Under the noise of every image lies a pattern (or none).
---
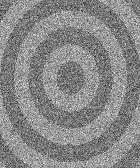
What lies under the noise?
rings round one point
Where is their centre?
centre
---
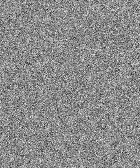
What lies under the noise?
only noise
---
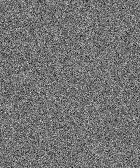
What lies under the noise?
only noise
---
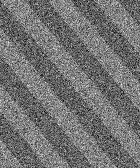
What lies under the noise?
diagonal stripes
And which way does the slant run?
top left to bottom right
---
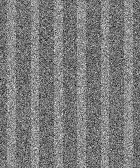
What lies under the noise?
vertical stripes
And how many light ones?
6
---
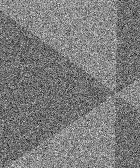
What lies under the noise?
spokes from one point
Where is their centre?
middle right
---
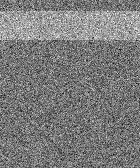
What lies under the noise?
one horizontal stripe
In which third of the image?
top
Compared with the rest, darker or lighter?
lighter
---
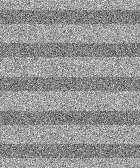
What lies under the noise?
horizontal stripes
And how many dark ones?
5
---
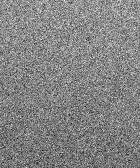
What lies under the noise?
a smooth slope
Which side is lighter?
top
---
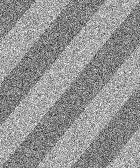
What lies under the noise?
diagonal stripes
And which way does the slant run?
bottom left to top right
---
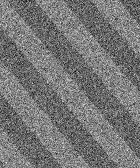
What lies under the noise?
diagonal stripes
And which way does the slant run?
top left to bottom right
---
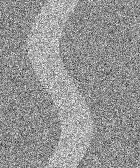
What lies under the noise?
a wavy band
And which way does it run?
top to bottom
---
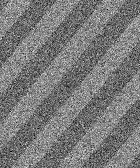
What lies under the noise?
diagonal stripes
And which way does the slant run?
bottom left to top right
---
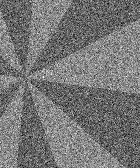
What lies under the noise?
spokes from one point
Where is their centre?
middle left
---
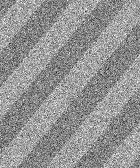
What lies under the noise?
diagonal stripes
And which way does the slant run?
bottom left to top right
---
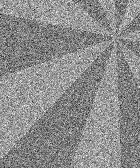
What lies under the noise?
spokes from one point
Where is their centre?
top right
